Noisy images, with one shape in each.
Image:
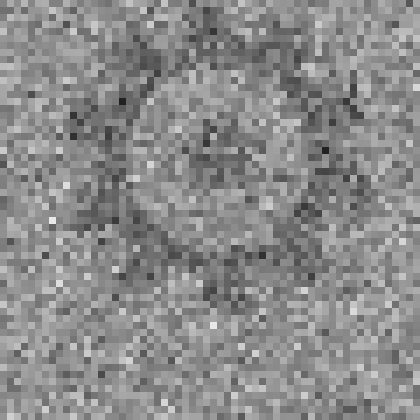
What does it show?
dark gear
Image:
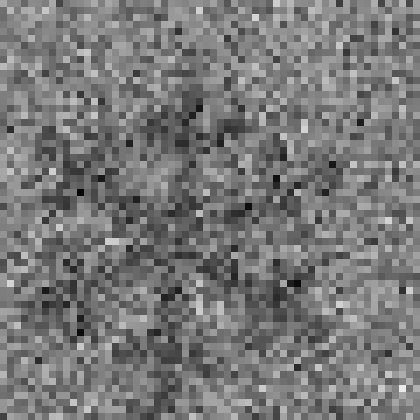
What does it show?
dark snowflake
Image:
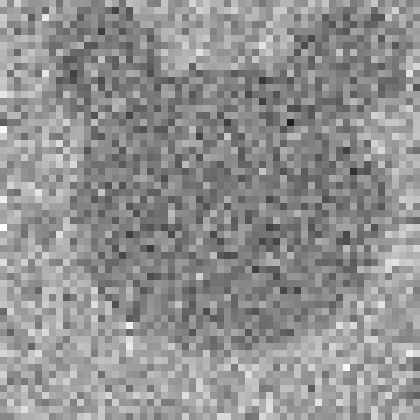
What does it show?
dark bear's head
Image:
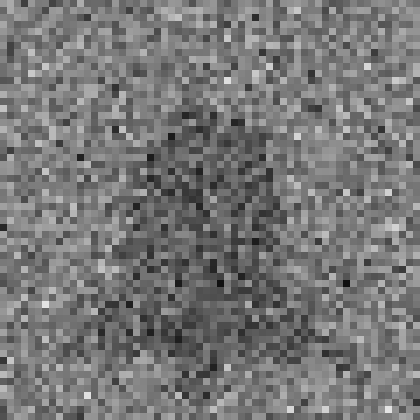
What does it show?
dark bell
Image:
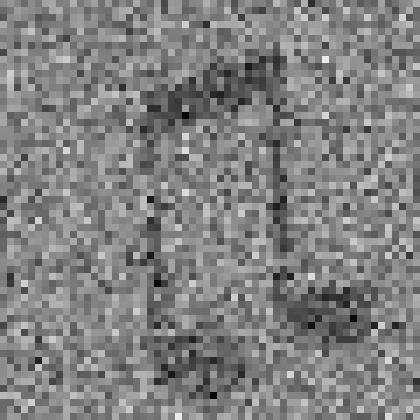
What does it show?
dark pair of musical notes
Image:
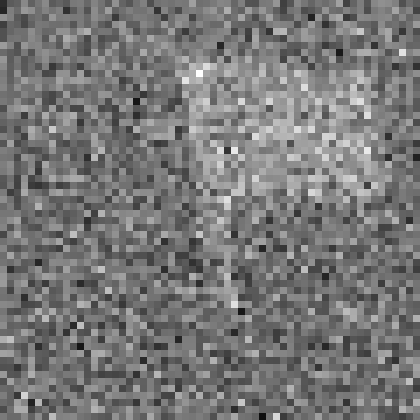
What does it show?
light flag
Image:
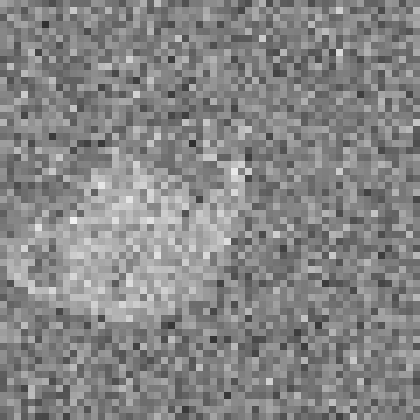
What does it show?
light teapot
